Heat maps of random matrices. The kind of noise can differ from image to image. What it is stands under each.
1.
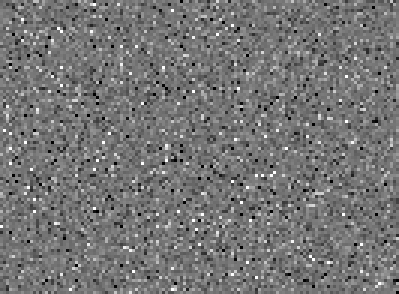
heavy tails
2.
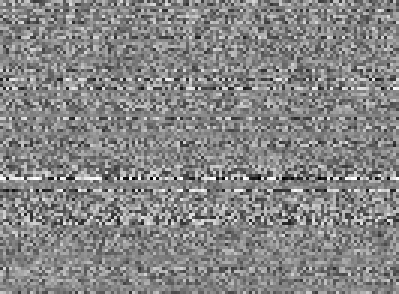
rows of uneven size
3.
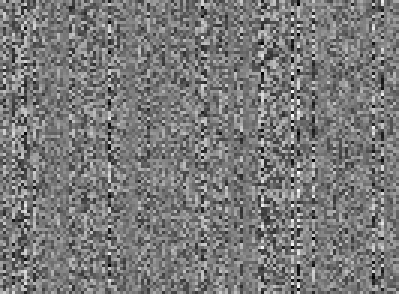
columns of uneven size
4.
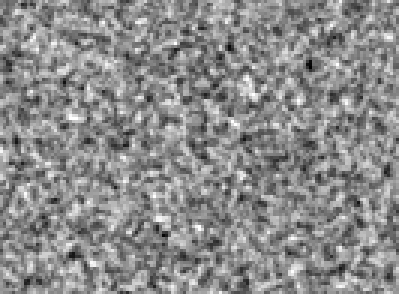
blotchy
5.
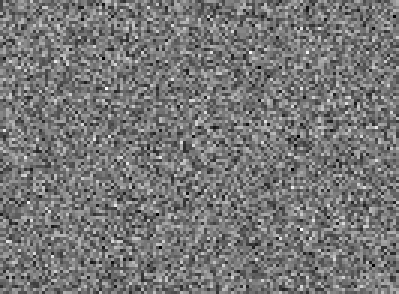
independent entries
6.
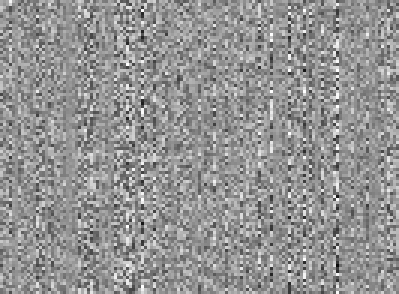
columns of uneven size
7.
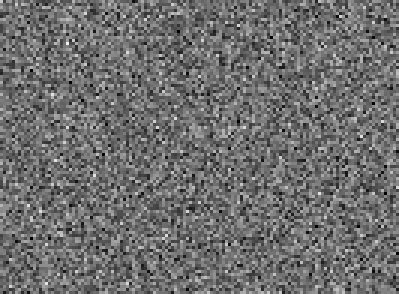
independent entries
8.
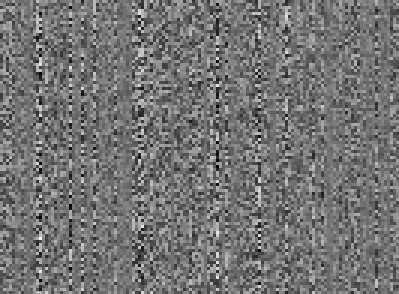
columns of uneven size
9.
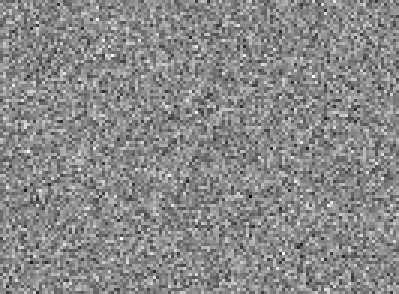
independent entries
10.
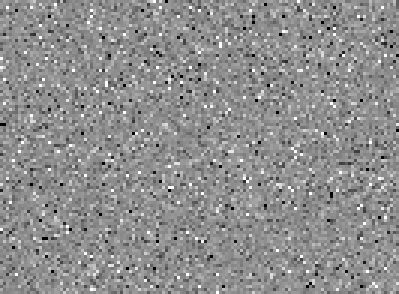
heavy tails
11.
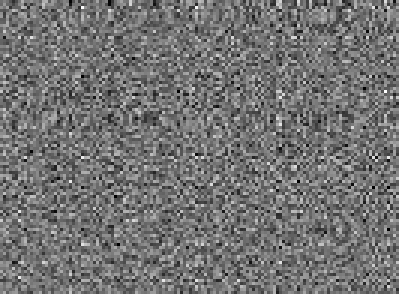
low rank plus noise
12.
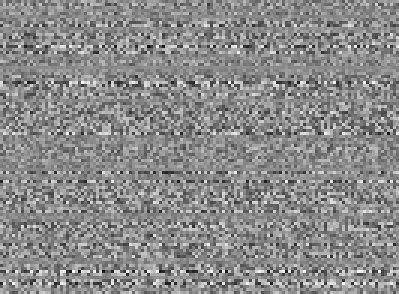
rows of uneven size
